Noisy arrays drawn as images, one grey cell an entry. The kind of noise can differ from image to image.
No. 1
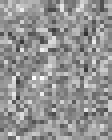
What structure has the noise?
low rank plus noise
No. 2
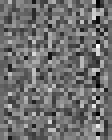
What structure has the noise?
columns of uneven size
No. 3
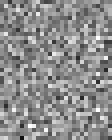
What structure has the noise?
independent entries
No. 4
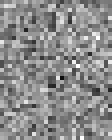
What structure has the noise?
low rank plus noise
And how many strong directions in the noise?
five to eight
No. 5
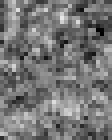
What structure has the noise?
blotchy
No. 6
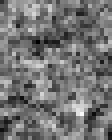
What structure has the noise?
blotchy
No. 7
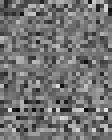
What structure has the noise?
rows of uneven size
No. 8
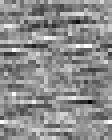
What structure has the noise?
streaked along the rows
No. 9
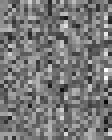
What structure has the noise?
columns of uneven size
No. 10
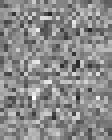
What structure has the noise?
low rank plus noise
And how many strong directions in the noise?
two
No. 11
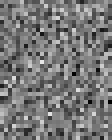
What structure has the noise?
independent entries
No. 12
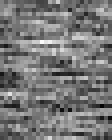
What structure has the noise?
streaked along the rows
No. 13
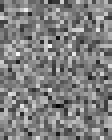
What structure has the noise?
independent entries
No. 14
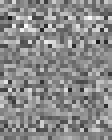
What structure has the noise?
rows of uneven size
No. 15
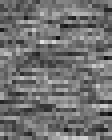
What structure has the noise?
streaked along the rows
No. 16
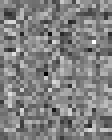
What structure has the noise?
low rank plus noise
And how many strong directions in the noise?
two
